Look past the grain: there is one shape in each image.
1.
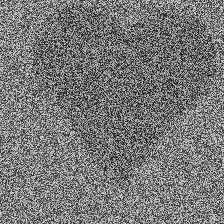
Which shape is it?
heart
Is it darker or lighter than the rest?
darker
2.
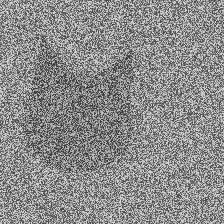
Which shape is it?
cat's head
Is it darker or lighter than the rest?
darker
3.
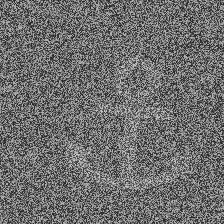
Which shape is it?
anchor
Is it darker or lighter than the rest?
lighter
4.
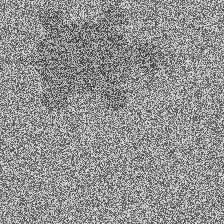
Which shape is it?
turtle
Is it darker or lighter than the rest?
darker
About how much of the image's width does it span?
two thirds
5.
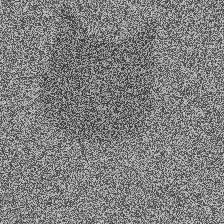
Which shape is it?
cat's head
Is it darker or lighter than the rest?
darker
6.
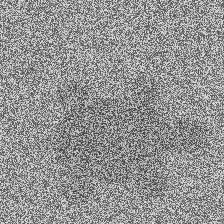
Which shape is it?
turtle
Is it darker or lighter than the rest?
darker
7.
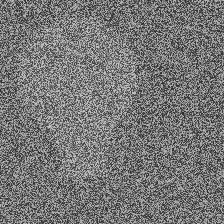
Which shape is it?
light bulb
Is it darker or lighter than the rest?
lighter
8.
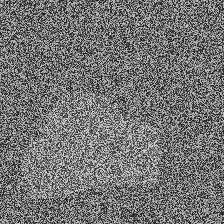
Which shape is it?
cloud
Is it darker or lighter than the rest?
lighter
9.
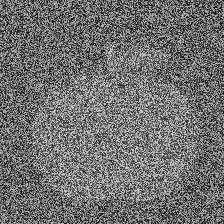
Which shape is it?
apple
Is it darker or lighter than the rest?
lighter
